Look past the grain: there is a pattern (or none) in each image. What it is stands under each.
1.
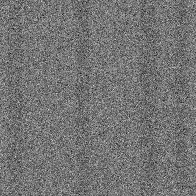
bands of columns
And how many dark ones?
4
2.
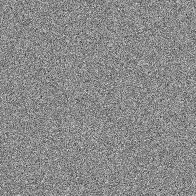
only noise
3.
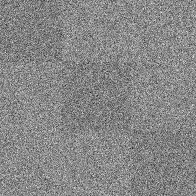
blocks along the diagonal
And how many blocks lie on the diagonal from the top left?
3
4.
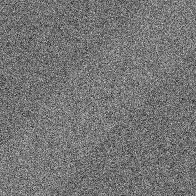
a diagonal band
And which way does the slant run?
bottom left to top right
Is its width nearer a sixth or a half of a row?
a half
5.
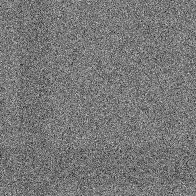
bands of rows crossing bands of columns
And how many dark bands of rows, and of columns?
1 and 1
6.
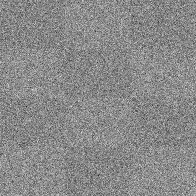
a checkerboard
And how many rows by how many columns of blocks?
4 by 3
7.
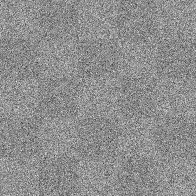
a checkerboard
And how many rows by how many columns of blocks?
5 by 5
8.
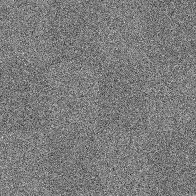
a checkerboard
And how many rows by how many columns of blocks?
3 by 4
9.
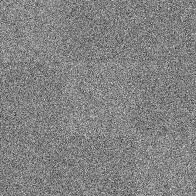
blocks along the diagonal
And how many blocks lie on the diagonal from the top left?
3
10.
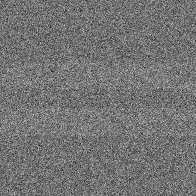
bands of rows
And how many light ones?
2
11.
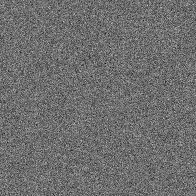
only noise
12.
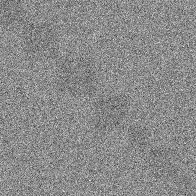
blocks along the diagonal
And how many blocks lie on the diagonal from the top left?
7
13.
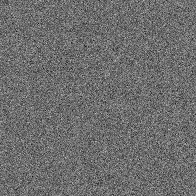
only noise
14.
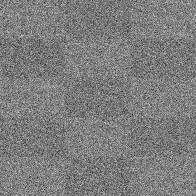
a checkerboard
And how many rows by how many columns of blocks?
5 by 3
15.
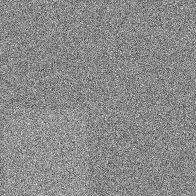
one block
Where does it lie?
bottom left
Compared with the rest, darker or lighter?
lighter
